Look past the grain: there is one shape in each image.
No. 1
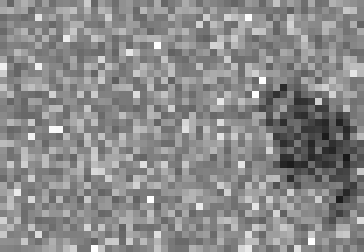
teapot
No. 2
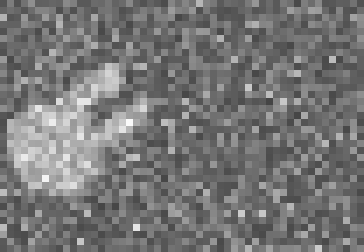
rabbit's head
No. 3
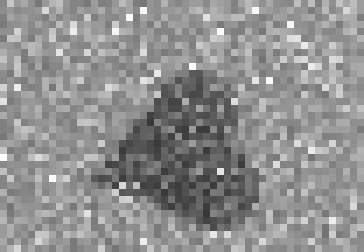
heart
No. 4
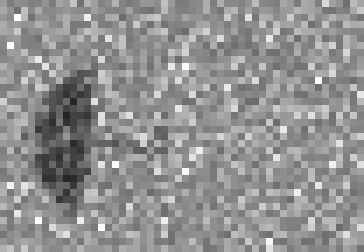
umbrella
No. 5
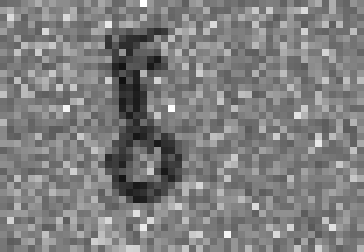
key
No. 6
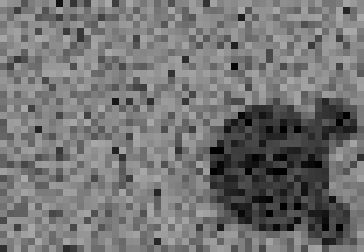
bear's head
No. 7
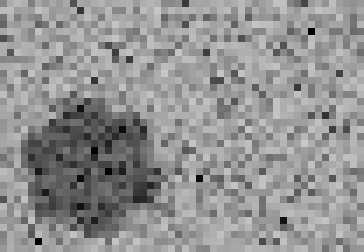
flower
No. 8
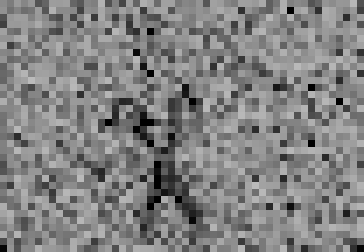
pair of scissors
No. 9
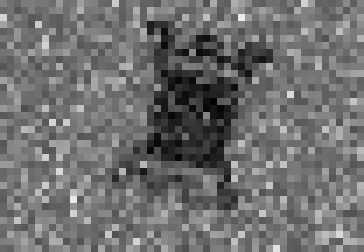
chess rook
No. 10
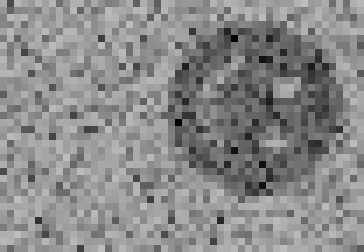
smiling face
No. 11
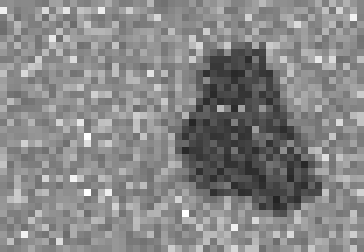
cloud
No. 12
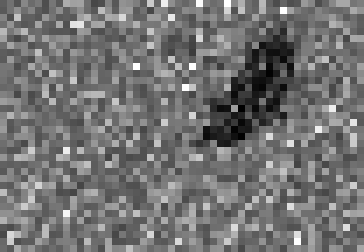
umbrella
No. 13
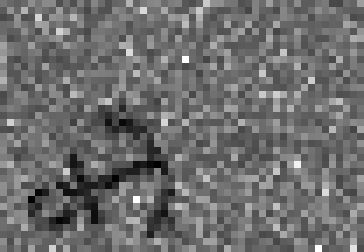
anchor
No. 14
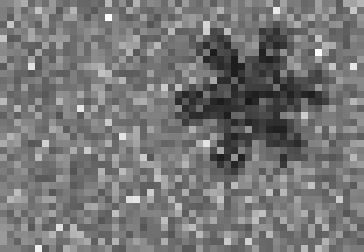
asterisk
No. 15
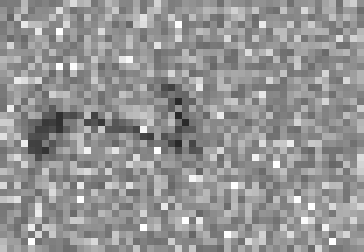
musical note
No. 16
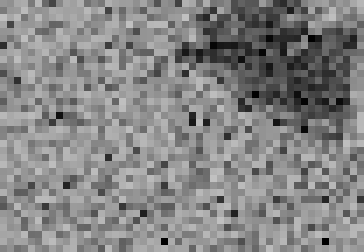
chess knight
